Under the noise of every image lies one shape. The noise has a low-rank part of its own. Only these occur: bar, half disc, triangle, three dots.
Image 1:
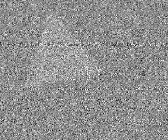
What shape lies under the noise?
triangle
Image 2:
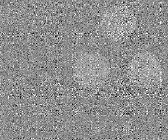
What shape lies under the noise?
three dots
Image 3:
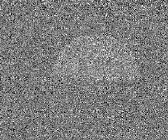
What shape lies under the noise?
half disc
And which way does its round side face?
up
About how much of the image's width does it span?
half
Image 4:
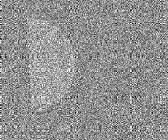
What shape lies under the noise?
half disc
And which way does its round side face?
right
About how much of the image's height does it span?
two thirds
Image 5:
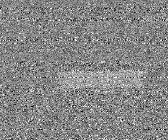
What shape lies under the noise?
bar
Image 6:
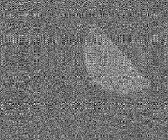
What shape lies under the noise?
half disc
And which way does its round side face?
down and left
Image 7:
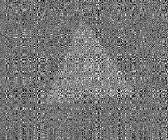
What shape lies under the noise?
triangle
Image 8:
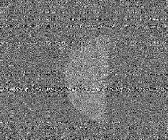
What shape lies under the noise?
half disc
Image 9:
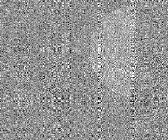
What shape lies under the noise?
half disc
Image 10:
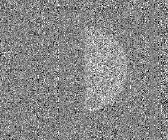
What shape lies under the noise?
half disc
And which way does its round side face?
right
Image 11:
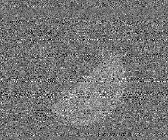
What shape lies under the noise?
half disc
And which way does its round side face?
down and right
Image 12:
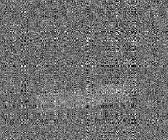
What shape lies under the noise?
bar
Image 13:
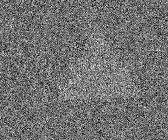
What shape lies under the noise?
triangle
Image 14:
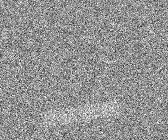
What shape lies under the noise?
bar
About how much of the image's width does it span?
half
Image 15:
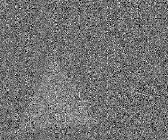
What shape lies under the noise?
triangle
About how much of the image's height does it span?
half
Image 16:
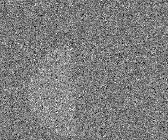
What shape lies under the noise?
half disc
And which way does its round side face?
left
